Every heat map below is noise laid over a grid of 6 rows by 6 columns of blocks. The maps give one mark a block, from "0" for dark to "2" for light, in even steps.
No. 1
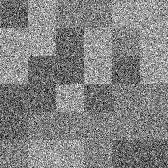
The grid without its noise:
021122
220212
200202
002011
011111
122100
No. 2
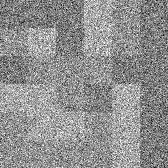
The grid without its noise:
000210
120210
011100
221020
122120
111120
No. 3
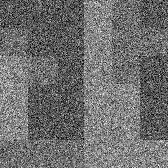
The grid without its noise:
000210
100211
210210
200220
200220
111222
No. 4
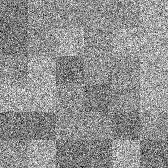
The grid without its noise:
011112
012122
120112
221012
001101
120020
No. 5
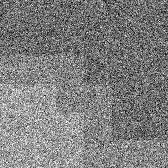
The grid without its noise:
000000
000000
111000
221100
222100
222111
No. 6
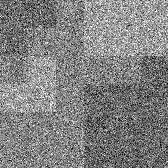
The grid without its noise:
001222
011222
121110
221000
111000
111000
